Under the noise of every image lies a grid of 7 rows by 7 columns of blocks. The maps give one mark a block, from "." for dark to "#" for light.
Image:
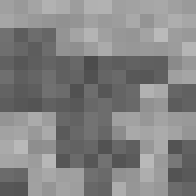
#######
..#####
......#
.....#.
##..###
##...#.
.##.##.
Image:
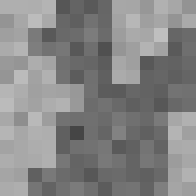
##..###
#...##.
##..#..
###....
##....#
##....#
#.....#
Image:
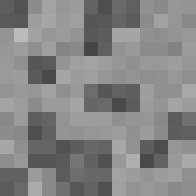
.##..##
###.###
#.#####
###..##
#.####.
#...#.#
.#..###
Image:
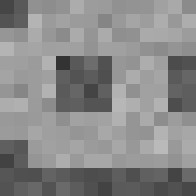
.######
#######
##..##.
##..##.
#######
.######
.......
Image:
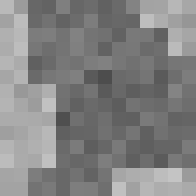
#....##
#.....#
#......
##.....
##.....
##.....
#...###
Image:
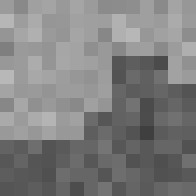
#######
#######
####..#
####...
###....
.......
.......
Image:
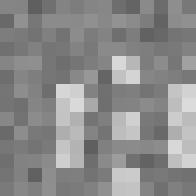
.......
.......
....#..
..#...#
..#.#.#
..#...#
....#..
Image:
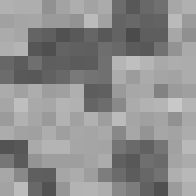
####..#
#.....#
....###
###.###
#######
.###..#
#.##..#
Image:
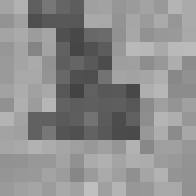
#..####
##..###
##..###
##...##
#....##
#######
#######
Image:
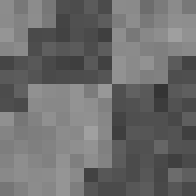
##..###
#...###
....##.
.###...
####...
####...
###....
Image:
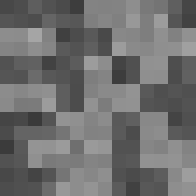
...###.
##..###
...#.#.
##.##..
..##.#.
.###.##
..##..#
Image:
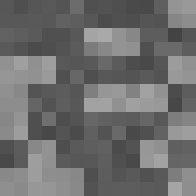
......#
...##..
##....#
#..###.
#.....#
.#...#.
###...#
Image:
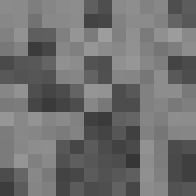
###.##.
#.#####
..#.##.
#..#.##
###..##
##...#.
.#...#.
